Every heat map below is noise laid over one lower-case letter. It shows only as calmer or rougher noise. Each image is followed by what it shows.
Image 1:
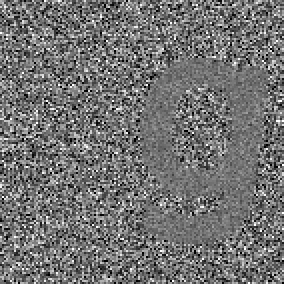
g
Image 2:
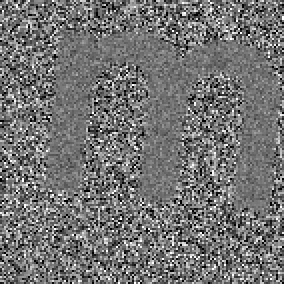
m
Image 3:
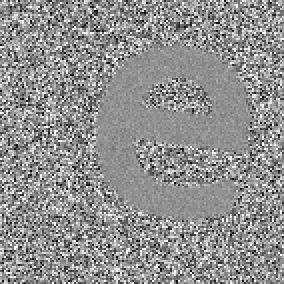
e
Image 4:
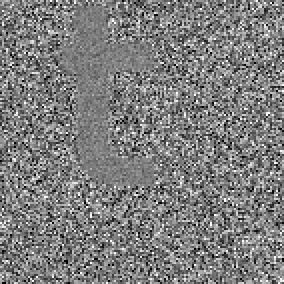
t
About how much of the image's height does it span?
two thirds
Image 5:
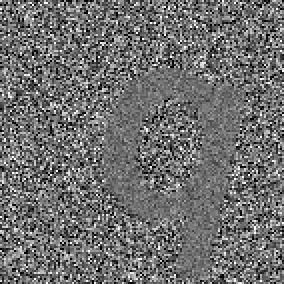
q
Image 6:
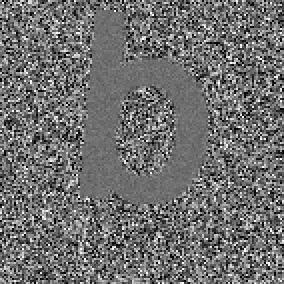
b
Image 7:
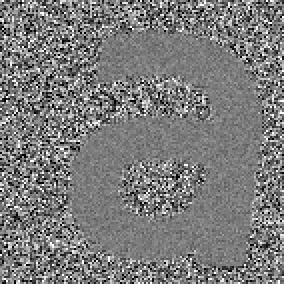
a
